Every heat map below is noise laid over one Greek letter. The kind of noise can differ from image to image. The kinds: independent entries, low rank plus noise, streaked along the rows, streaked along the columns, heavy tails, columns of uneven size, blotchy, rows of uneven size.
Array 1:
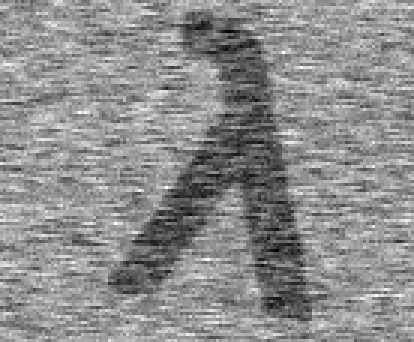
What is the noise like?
streaked along the rows
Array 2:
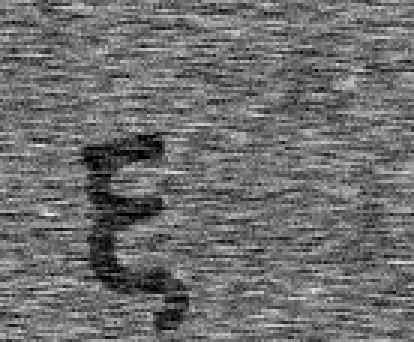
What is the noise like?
streaked along the rows
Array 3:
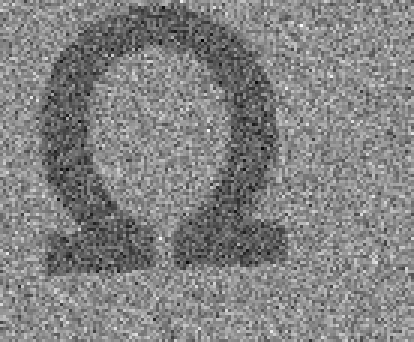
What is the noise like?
independent entries
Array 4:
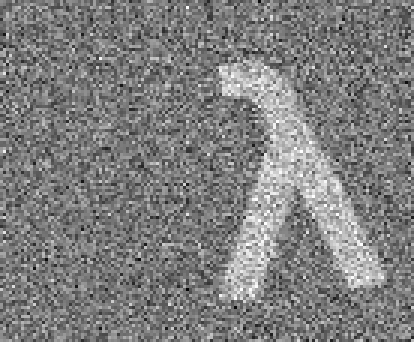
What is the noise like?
low rank plus noise
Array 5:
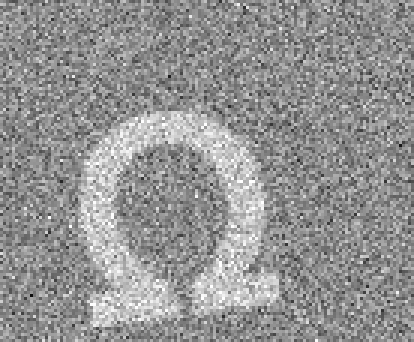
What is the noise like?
independent entries
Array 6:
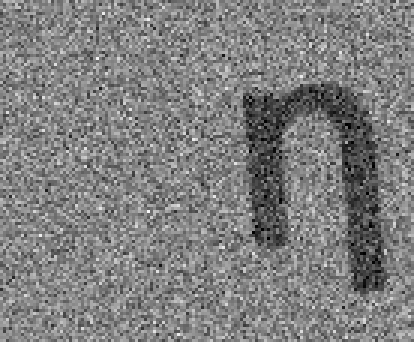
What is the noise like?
independent entries
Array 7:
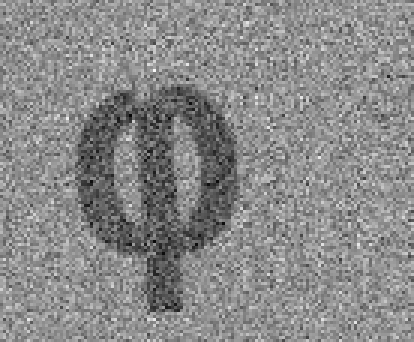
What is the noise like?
low rank plus noise
